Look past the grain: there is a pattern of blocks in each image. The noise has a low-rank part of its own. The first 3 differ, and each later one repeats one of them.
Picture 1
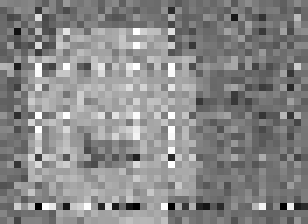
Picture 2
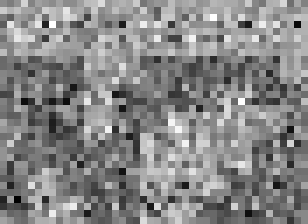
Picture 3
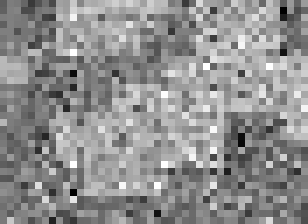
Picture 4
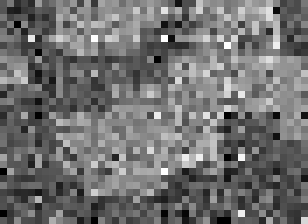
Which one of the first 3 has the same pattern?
3
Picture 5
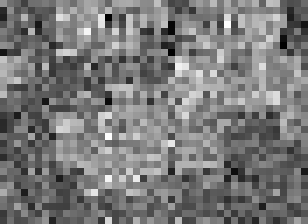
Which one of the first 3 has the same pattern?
3
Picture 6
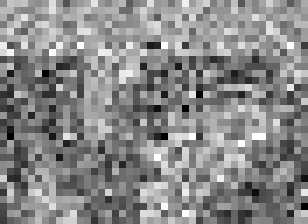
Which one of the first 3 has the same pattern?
2
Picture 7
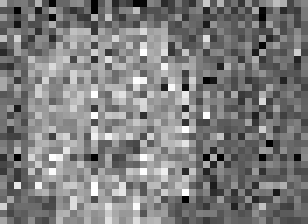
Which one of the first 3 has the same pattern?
1
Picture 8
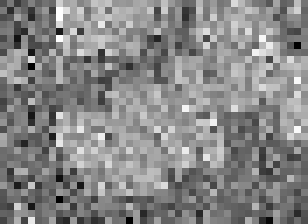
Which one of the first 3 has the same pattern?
3
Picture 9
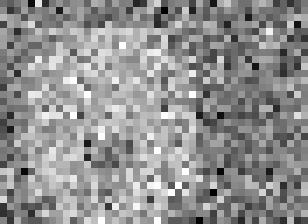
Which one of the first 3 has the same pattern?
1
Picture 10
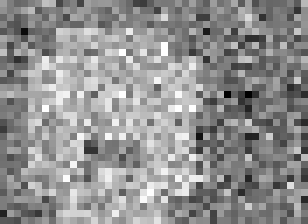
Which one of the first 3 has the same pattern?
1
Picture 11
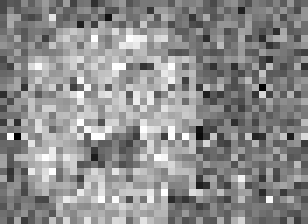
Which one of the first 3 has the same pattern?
1
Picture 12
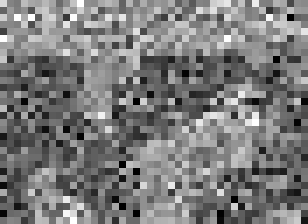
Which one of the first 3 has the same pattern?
2
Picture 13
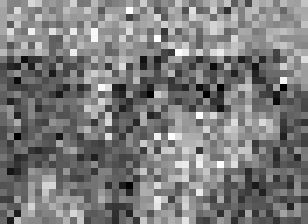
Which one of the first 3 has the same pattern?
2
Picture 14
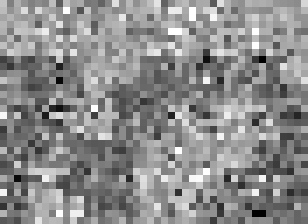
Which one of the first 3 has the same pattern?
2
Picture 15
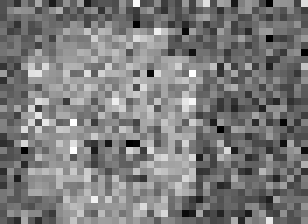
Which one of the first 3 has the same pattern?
1
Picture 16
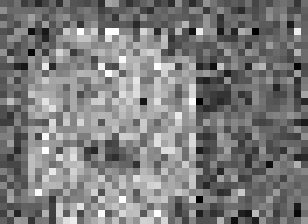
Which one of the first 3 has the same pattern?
1
